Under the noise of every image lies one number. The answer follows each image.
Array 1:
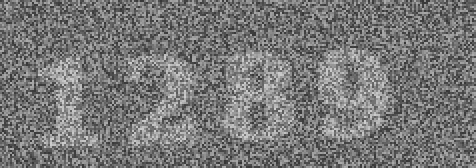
1289
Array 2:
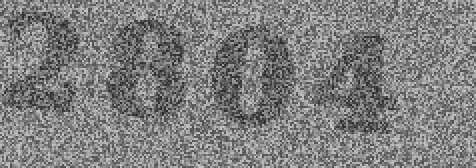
2804
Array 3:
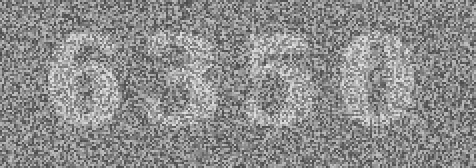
6350
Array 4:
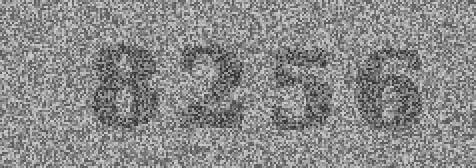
8256
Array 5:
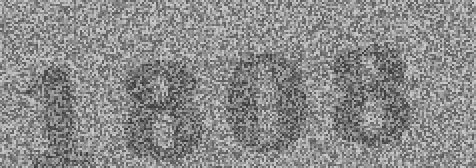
1808
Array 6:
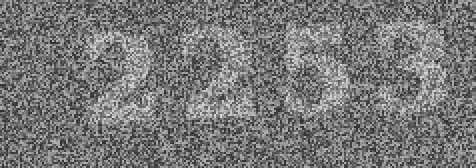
2253
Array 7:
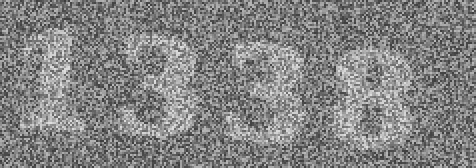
1338
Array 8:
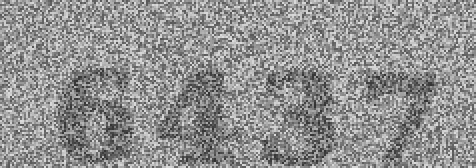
6437
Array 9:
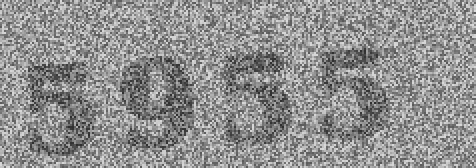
5955
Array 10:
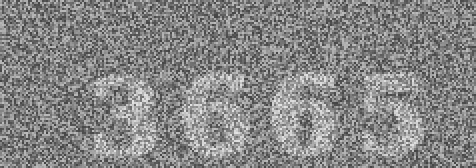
3665
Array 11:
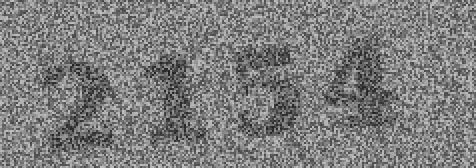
2154
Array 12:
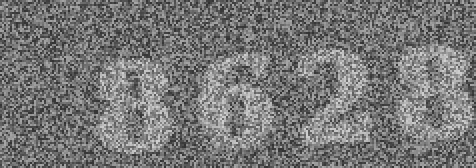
8628
